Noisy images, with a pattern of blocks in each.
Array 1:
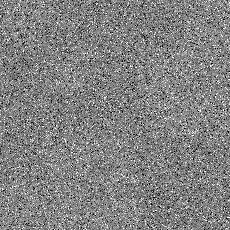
mirrored about the diagonal from the top left
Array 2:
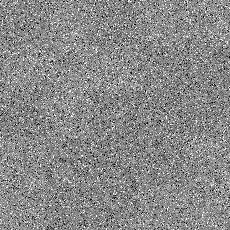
mirrored about the diagonal from the top left
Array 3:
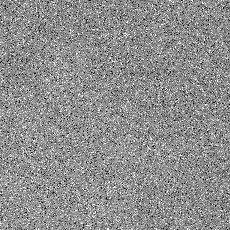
mirrored about the diagonal from the bottom left
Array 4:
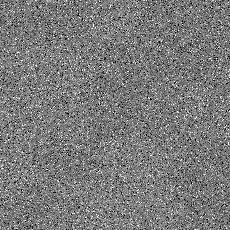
mirrored about the diagonal from the bottom left
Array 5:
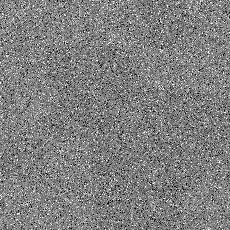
mirrored about the diagonal from the top left
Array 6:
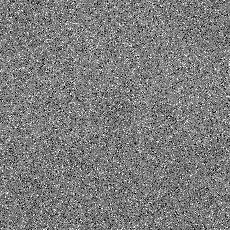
left and right mirror each other
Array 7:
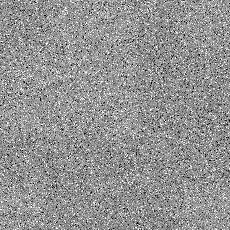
mirrored about the diagonal from the top left
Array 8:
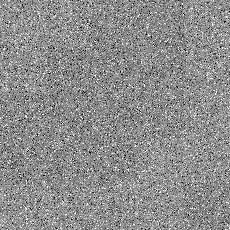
mirrored about the diagonal from the top left
